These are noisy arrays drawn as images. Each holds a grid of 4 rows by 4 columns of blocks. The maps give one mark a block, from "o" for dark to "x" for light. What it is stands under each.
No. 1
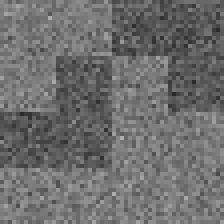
xxoo
xoxo
ooxx
xxxx
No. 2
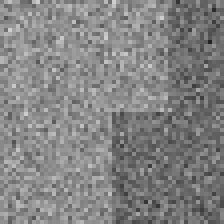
xxxo
xxxo
xxoo
xxoo
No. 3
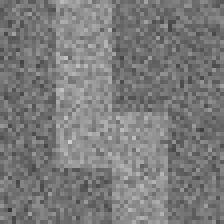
oxoo
oxoo
oxxo
ooxo
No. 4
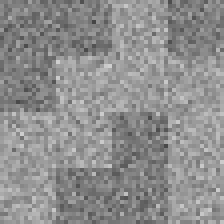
ooxo
oxxx
xxox
xoox
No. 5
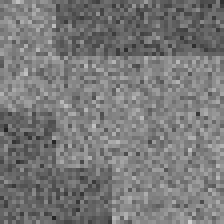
xooo
xxxx
oxxx
ooxx
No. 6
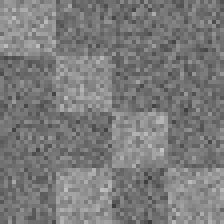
xooo
oxoo
ooxo
oxox
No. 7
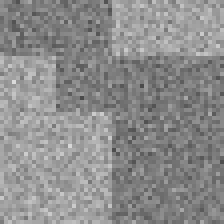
ooxx
xooo
xxoo
xxoo
